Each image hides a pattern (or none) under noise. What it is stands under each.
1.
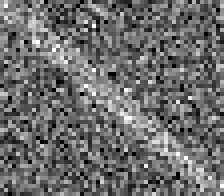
a diagonal band
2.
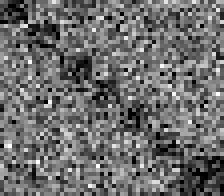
blocks along the diagonal
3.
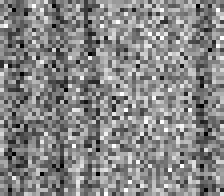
bands of columns
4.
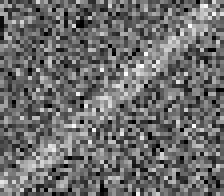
a diagonal band
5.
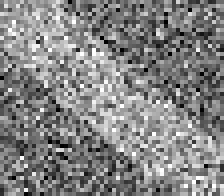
a diagonal band
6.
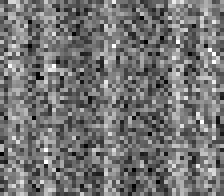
bands of columns
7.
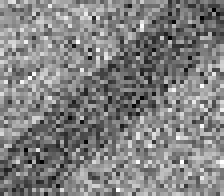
a diagonal band
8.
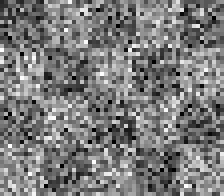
a checkerboard
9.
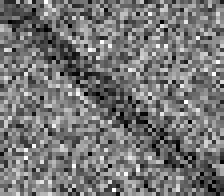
a diagonal band
